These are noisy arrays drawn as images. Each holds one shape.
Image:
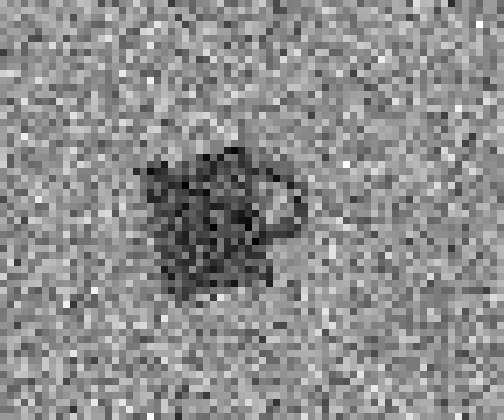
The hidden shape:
cup
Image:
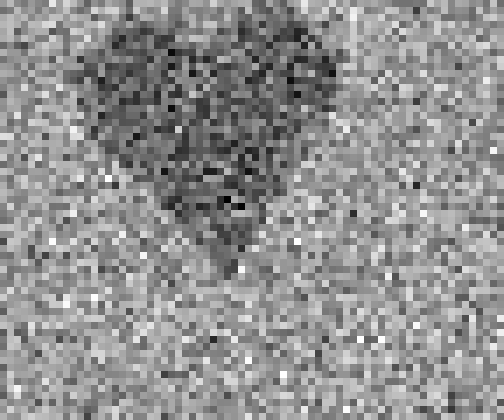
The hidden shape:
heart
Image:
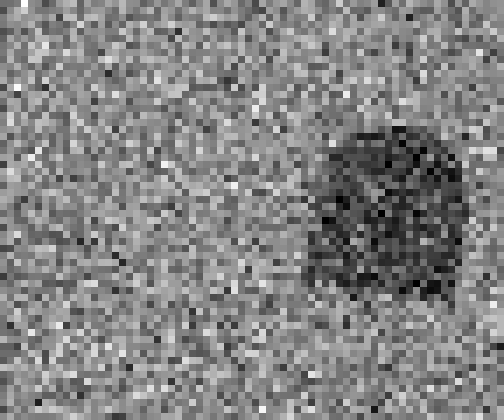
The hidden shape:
ghost
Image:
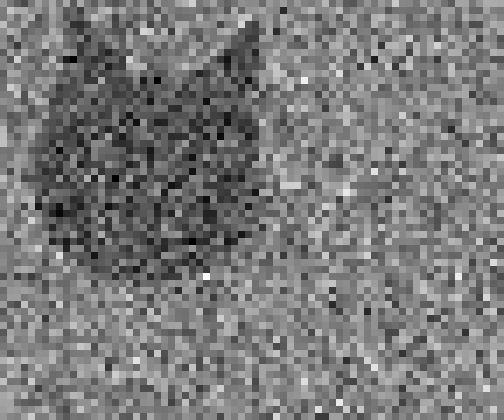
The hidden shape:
cat's head
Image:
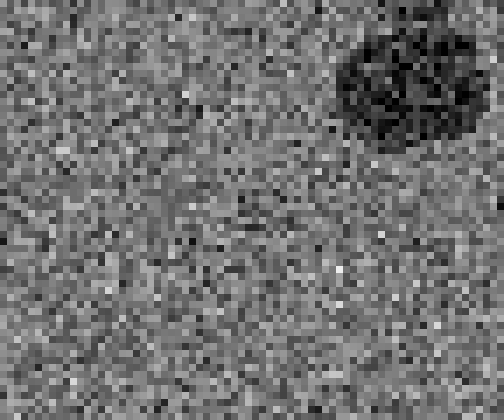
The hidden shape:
apple
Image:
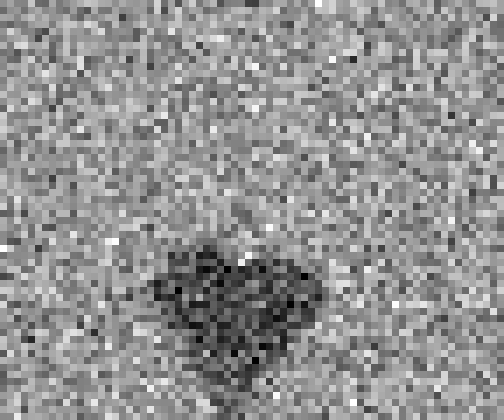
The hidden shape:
heart
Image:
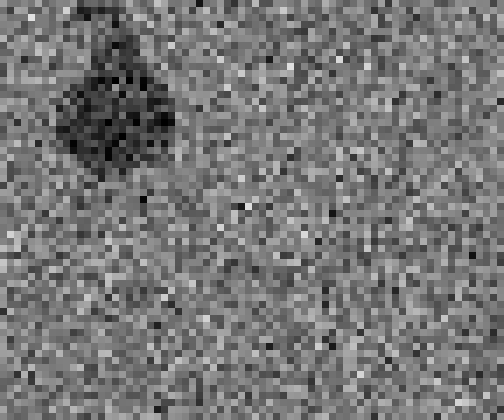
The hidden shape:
pear
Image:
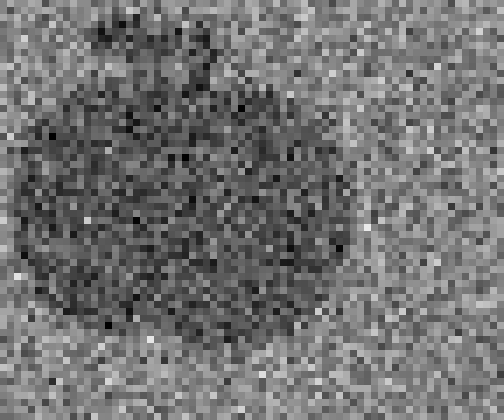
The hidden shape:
apple
